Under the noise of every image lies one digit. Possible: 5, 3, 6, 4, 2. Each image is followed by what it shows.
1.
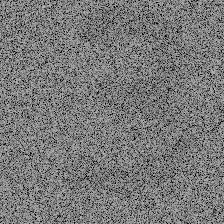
3
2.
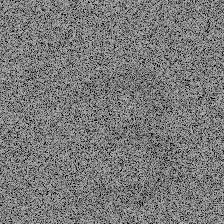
3
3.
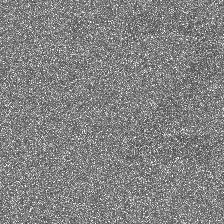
2
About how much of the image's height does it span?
two thirds
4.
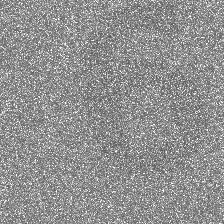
6
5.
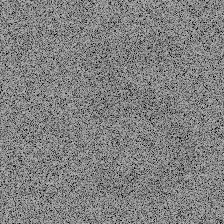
5
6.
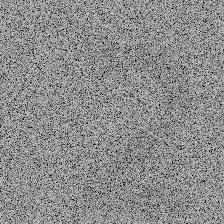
2
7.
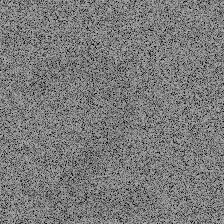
2
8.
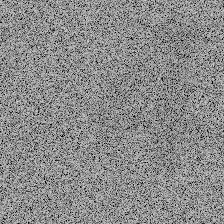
4
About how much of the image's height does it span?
two thirds
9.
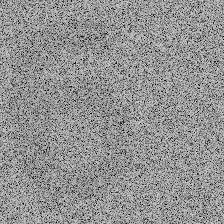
6
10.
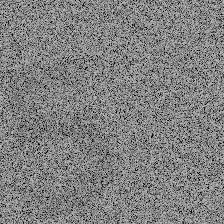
5
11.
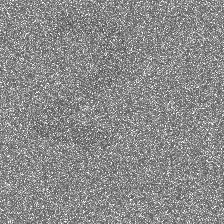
2
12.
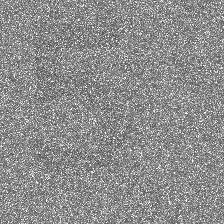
5
